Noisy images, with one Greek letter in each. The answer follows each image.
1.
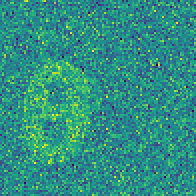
theta
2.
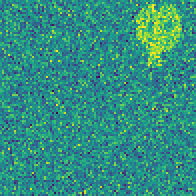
phi
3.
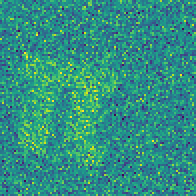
pi
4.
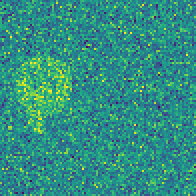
phi
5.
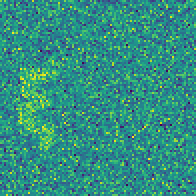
xi
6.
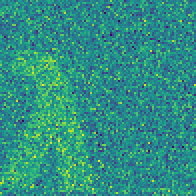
lambda
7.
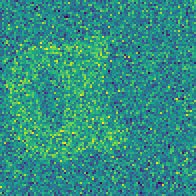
alpha
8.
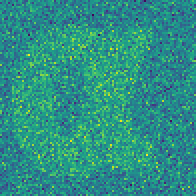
alpha
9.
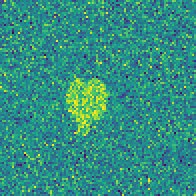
phi
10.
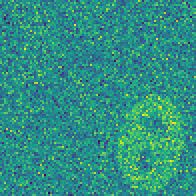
theta
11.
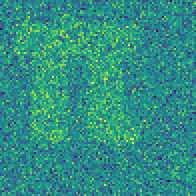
pi
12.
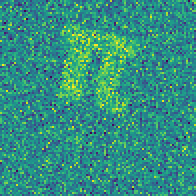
pi
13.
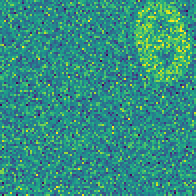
theta
